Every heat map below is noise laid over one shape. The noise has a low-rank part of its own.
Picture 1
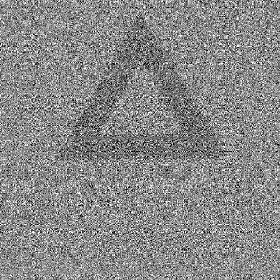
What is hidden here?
dark triangle frame
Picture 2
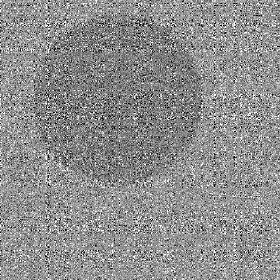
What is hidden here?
dark disc
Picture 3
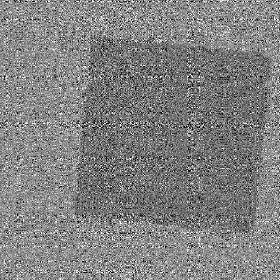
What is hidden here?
dark square
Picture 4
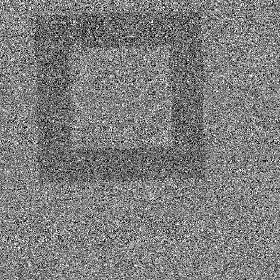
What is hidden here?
dark square frame
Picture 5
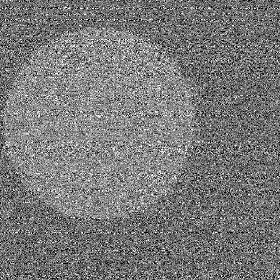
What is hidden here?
light disc
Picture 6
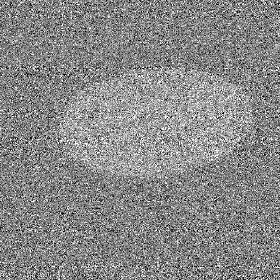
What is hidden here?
light ellipse
